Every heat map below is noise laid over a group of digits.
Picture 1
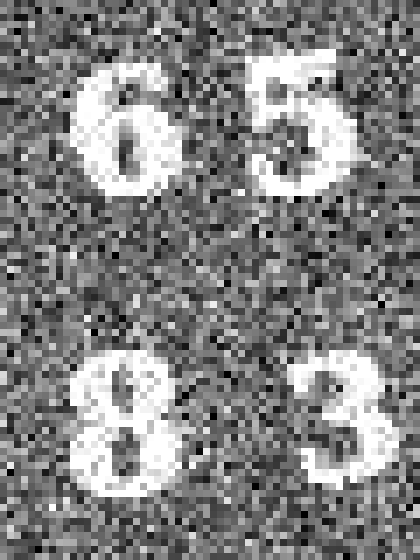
top left: 6; top right: 5; bottom left: 8; bottom right: 3
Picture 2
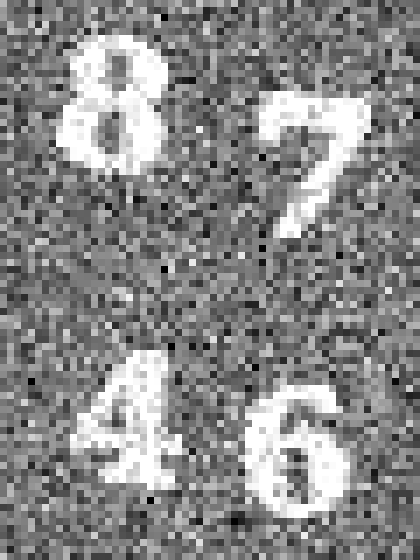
top left: 8; top right: 7; bottom left: 4; bottom right: 6
